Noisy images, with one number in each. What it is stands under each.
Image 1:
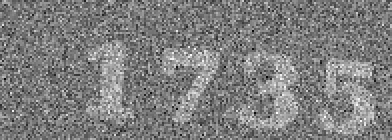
1735
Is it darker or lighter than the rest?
lighter
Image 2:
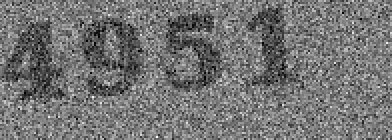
4951
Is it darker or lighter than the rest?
darker
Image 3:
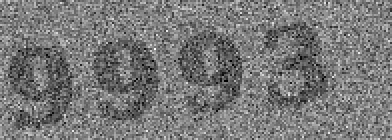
9993
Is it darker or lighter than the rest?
darker
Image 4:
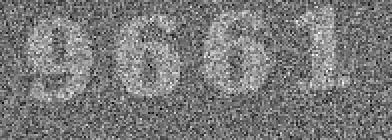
9661
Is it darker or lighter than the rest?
lighter
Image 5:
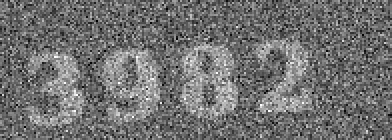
3982
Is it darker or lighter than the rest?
lighter
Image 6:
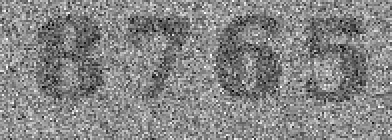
8765
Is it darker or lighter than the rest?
darker
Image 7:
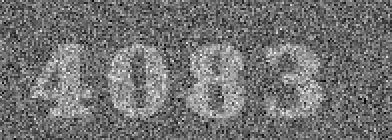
4083
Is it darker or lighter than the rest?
lighter
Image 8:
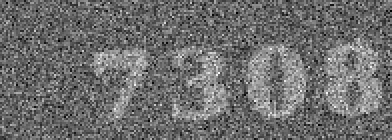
7308
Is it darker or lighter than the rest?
lighter
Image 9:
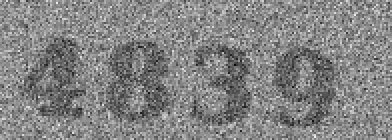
4839
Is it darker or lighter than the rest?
darker
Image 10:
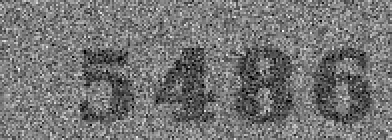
5486
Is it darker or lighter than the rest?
darker
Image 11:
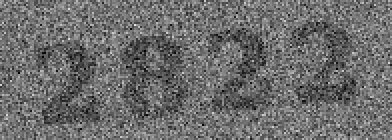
2822
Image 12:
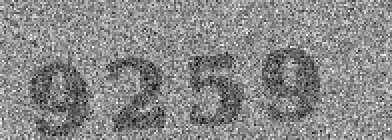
9259
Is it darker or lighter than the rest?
darker
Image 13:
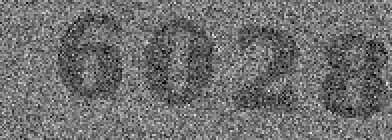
6028
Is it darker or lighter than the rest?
darker
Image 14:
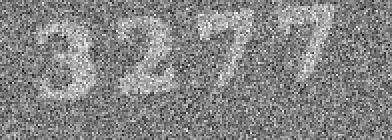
3277
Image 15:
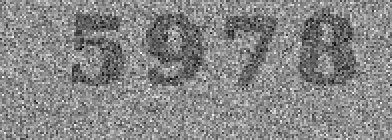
5978
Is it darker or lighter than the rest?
darker
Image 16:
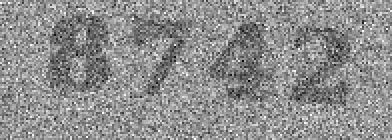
8742
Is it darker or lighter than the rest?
darker
